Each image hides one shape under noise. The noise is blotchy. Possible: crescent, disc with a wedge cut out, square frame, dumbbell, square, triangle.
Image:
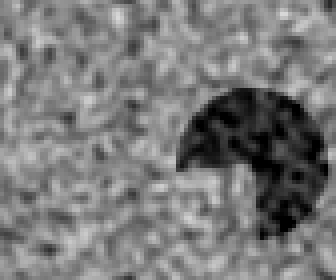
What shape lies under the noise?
disc with a wedge cut out
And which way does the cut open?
down and left
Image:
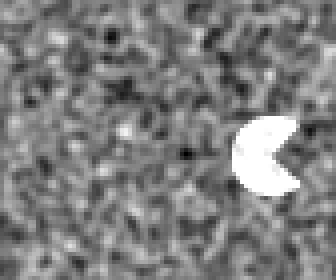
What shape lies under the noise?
disc with a wedge cut out
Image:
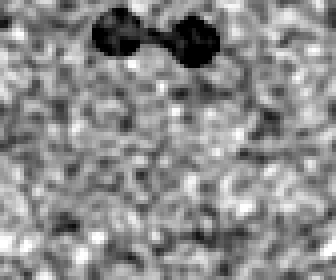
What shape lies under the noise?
dumbbell
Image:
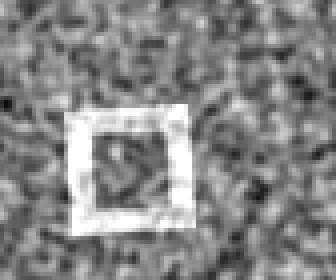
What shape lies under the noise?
square frame
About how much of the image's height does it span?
half
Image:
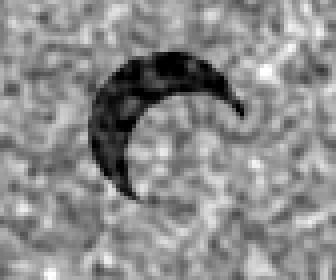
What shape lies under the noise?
crescent
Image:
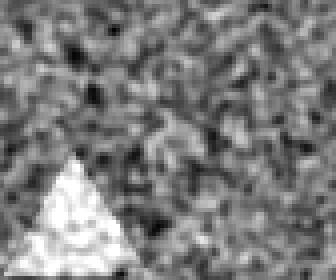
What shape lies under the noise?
triangle
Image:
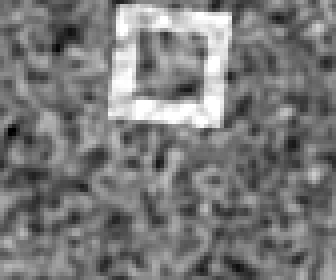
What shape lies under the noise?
square frame
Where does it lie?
top middle
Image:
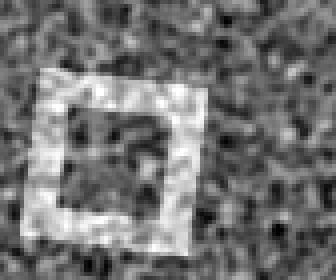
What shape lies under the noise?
square frame
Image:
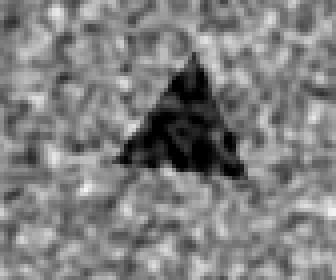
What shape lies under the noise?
triangle
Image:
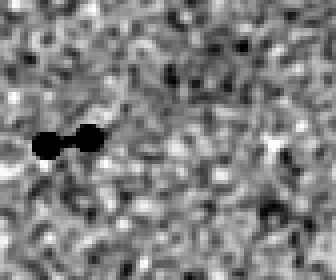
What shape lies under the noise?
dumbbell
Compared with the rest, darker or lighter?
darker
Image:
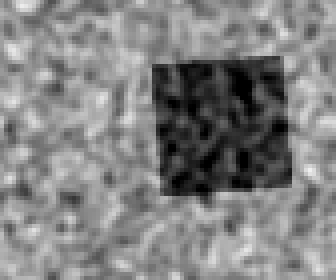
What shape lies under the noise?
square
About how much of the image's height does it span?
half
